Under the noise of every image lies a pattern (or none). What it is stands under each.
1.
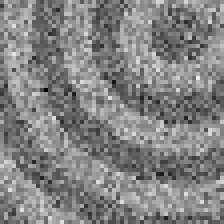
rings round one point
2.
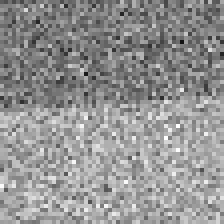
a sharp edge
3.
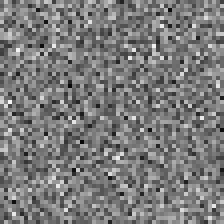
only noise
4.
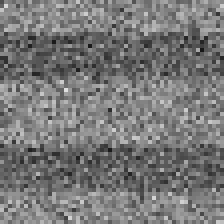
horizontal stripes
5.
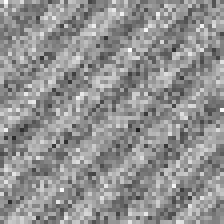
diagonal stripes
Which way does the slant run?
bottom left to top right
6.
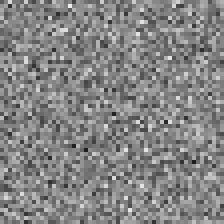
only noise
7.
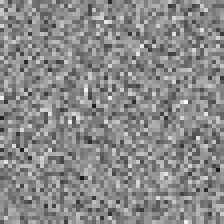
only noise
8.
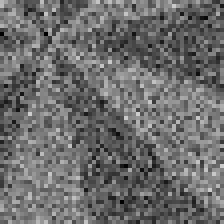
spokes from one point
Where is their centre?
top left
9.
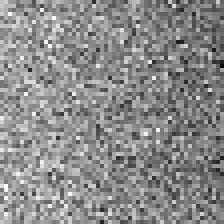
a smooth slope
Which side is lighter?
left
